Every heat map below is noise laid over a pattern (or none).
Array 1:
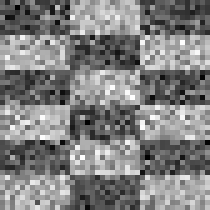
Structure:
a checkerboard
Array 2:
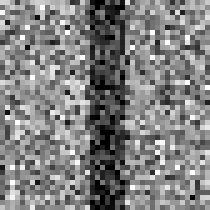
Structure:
one band of columns
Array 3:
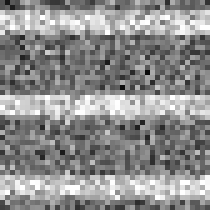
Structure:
bands of rows
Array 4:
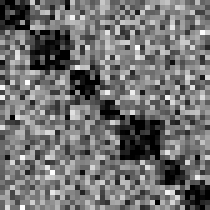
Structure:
blocks along the diagonal
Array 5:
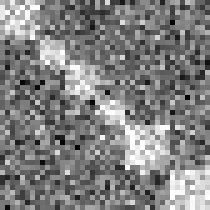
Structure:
blocks along the diagonal
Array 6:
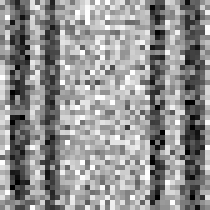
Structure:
bands of columns
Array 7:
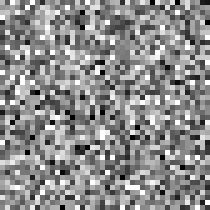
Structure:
only noise
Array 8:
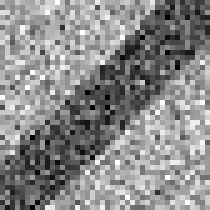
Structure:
a diagonal band
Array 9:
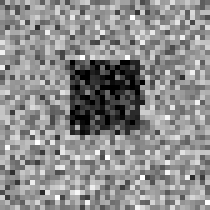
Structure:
one block
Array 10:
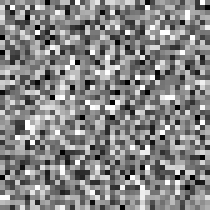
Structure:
only noise
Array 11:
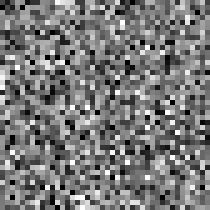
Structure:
only noise
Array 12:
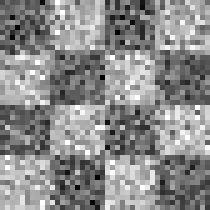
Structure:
a checkerboard
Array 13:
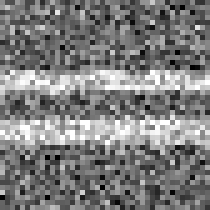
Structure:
bands of rows
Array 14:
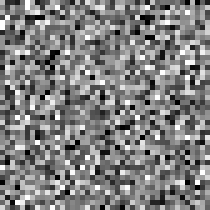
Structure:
only noise
